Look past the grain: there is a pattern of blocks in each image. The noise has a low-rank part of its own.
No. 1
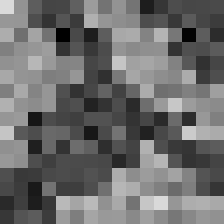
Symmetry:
mirrored about the diagonal from the bottom left
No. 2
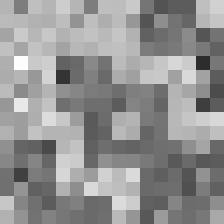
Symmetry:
mirrored about the diagonal from the top left
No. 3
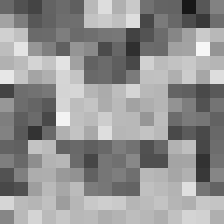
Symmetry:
left and right mirror each other
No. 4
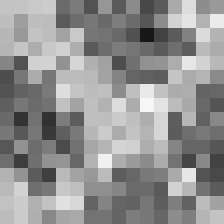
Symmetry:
mirrored about the diagonal from the top left
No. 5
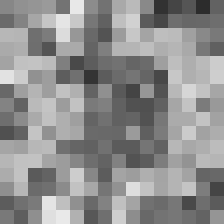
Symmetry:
top and bottom mirror each other
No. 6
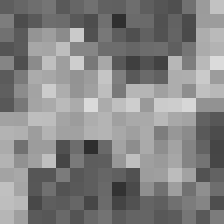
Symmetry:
the same after a half turn
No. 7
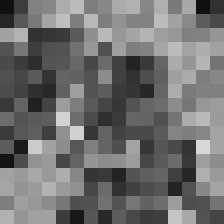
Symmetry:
mirrored about the diagonal from the bottom left
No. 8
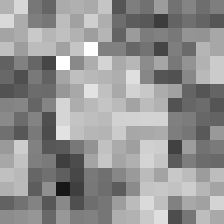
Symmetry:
the same after a half turn
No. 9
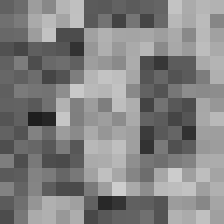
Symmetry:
top and bottom mirror each other
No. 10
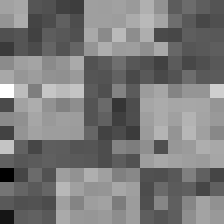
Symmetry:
the same after a half turn
